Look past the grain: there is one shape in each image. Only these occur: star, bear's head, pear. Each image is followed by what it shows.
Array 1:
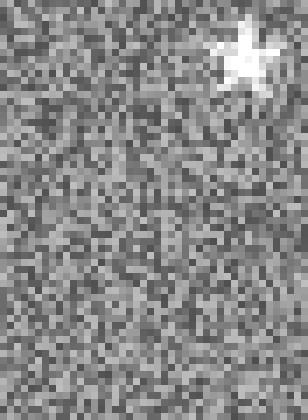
star
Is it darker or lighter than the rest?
lighter
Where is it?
top right
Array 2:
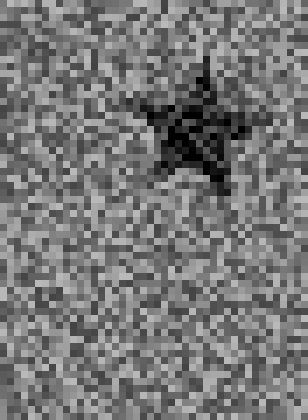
star
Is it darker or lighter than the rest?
darker
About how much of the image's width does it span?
half
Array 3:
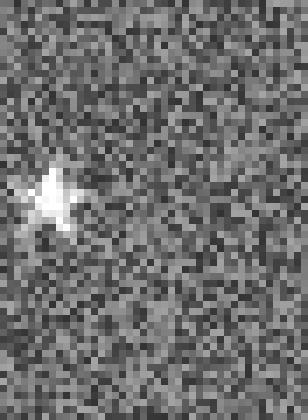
star
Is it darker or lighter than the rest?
lighter
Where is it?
middle left
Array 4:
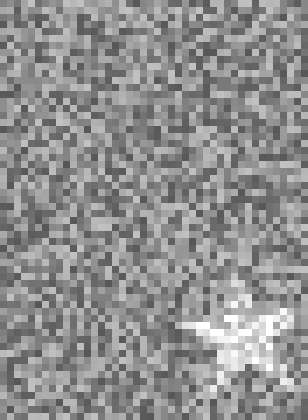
star
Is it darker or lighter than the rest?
lighter
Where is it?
bottom right
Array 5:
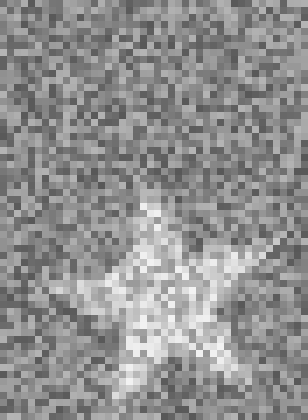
star
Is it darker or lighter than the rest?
lighter
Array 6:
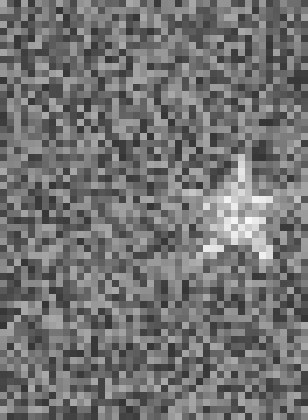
star
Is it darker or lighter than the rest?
lighter
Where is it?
middle right
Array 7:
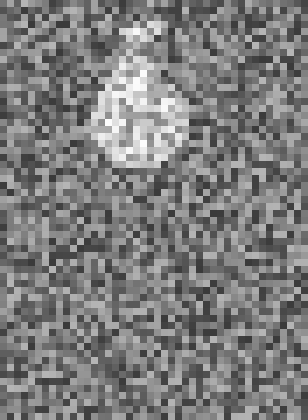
pear
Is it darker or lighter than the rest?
lighter
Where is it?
top middle
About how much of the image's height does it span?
a third
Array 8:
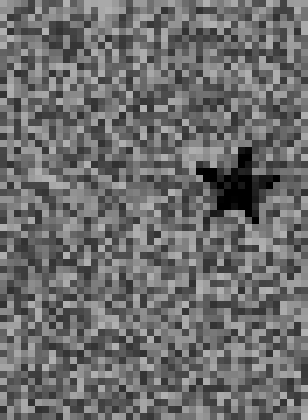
star
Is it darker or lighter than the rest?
darker
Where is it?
middle right
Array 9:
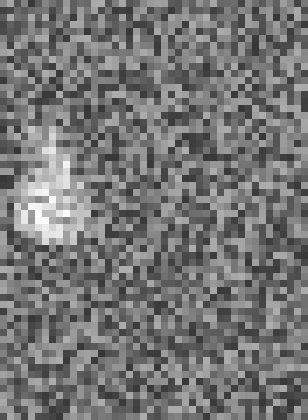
pear
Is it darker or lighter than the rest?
lighter
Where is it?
middle left
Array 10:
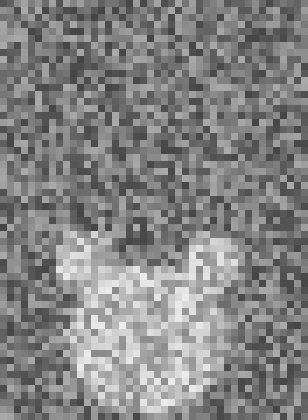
bear's head
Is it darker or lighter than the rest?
lighter
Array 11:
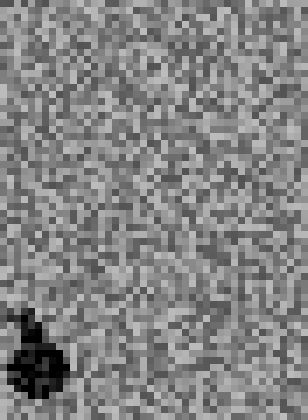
pear
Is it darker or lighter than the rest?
darker
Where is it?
bottom left
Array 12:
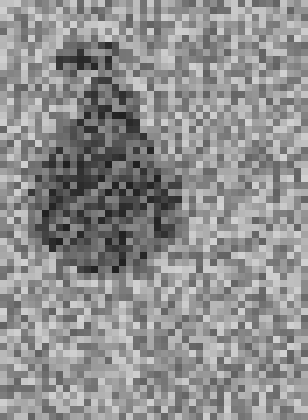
pear
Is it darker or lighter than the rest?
darker
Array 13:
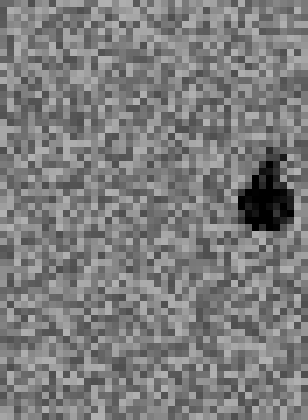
pear
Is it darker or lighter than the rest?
darker
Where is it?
middle right
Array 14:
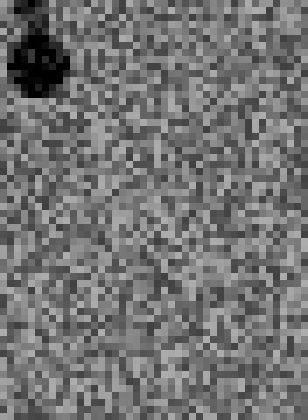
pear
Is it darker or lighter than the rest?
darker
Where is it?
top left
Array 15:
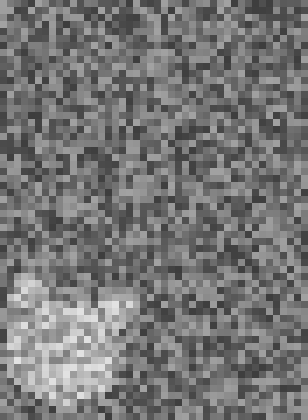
bear's head
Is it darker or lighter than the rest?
lighter
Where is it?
bottom left
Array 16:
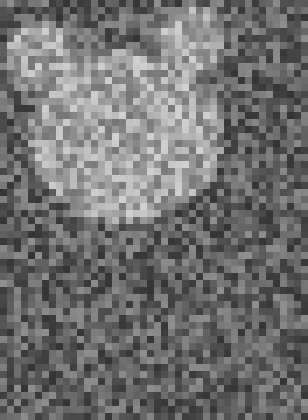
bear's head
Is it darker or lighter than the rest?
lighter
